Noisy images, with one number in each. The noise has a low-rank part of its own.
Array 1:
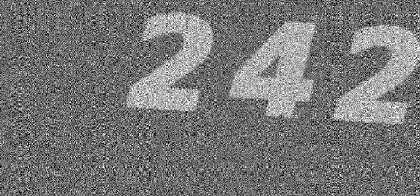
242
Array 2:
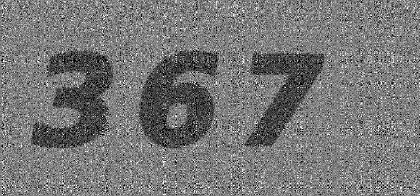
367
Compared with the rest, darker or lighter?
darker
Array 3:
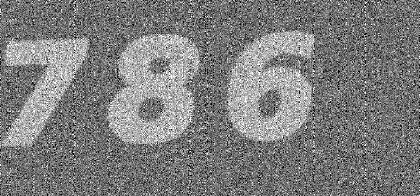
786
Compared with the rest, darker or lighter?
lighter
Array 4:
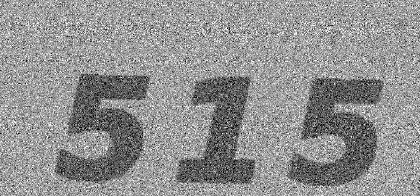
515
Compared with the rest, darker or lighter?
darker
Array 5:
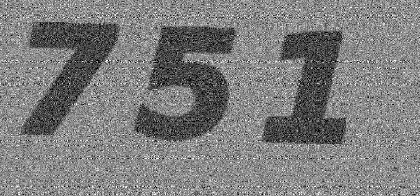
751
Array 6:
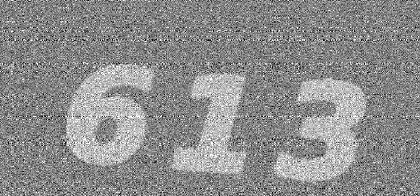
613
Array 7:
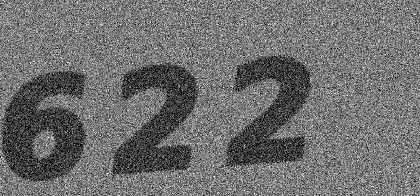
622
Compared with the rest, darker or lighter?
darker
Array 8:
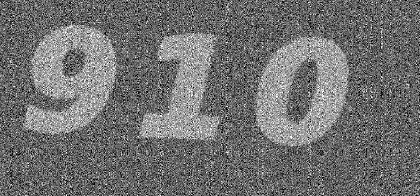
910
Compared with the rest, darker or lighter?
lighter
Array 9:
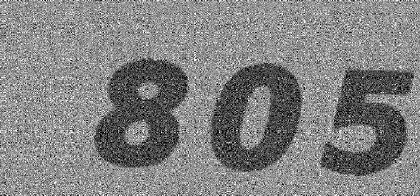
805
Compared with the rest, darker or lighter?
darker
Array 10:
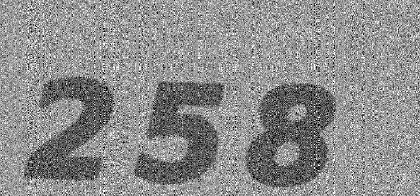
258
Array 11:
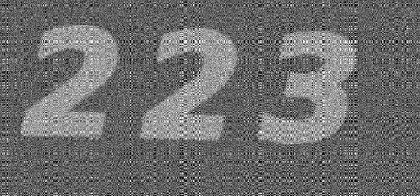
223
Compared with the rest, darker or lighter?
lighter
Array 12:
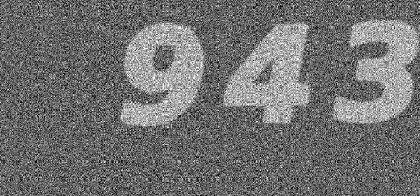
943
